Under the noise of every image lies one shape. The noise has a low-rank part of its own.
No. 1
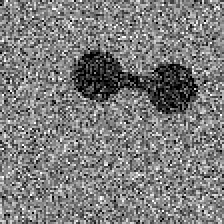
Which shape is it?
dumbbell
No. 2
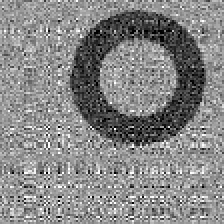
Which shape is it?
ring
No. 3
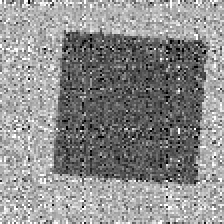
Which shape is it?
square
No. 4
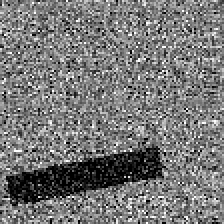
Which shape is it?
bar
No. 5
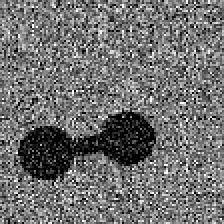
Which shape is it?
dumbbell
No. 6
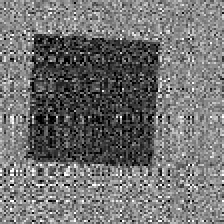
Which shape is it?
square
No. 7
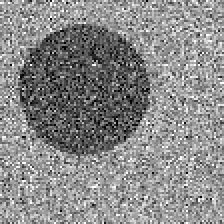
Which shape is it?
disc
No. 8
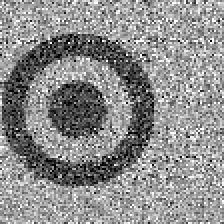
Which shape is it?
bullseye
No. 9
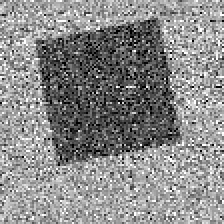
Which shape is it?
square
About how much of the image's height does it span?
two thirds
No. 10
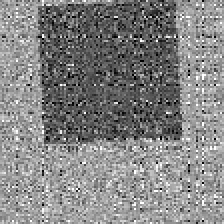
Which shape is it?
square
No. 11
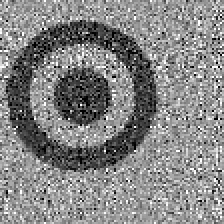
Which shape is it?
bullseye
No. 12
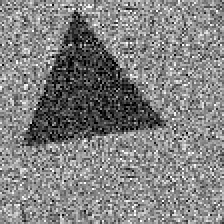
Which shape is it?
triangle
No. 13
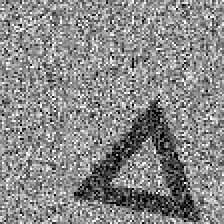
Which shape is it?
triangle frame
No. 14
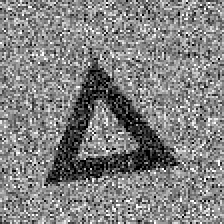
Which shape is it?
triangle frame
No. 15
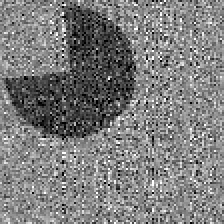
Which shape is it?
disc with a wedge cut out
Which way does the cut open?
up and left
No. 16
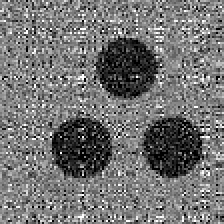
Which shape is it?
three dots
